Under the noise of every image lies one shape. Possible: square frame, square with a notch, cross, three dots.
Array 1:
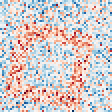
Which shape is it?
square frame
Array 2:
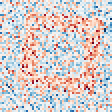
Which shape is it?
square frame
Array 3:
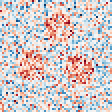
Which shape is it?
three dots
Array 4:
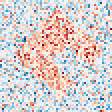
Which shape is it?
square with a notch
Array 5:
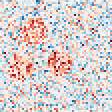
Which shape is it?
three dots
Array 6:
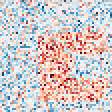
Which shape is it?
square with a notch
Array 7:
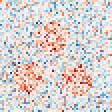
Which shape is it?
three dots
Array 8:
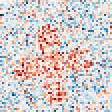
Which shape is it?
cross
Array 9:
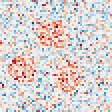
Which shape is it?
three dots
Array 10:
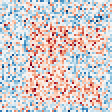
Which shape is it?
square with a notch
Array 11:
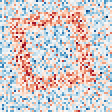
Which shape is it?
square frame
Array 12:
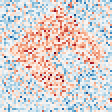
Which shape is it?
square with a notch
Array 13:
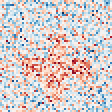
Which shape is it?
cross
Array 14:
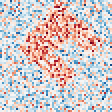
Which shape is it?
square with a notch
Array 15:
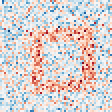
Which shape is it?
square frame
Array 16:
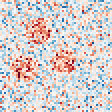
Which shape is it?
three dots
